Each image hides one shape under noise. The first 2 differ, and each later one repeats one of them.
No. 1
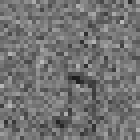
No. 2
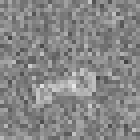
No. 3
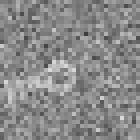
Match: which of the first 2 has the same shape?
2
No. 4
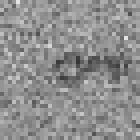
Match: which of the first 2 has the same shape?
2
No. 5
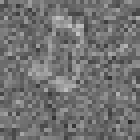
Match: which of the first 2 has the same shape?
1
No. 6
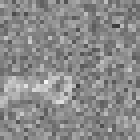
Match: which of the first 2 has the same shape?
2
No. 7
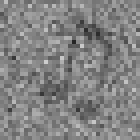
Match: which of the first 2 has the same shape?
1
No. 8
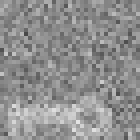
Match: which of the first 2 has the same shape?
2
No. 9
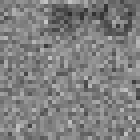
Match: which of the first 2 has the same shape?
2
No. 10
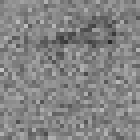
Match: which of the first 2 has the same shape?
2
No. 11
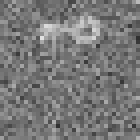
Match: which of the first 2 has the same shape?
2
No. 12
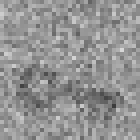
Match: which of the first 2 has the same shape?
2
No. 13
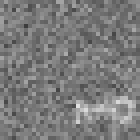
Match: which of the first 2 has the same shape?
2
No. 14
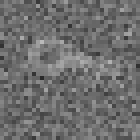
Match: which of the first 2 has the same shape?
2
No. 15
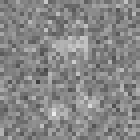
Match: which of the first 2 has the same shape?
1
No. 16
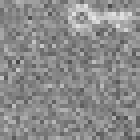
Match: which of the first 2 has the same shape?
2
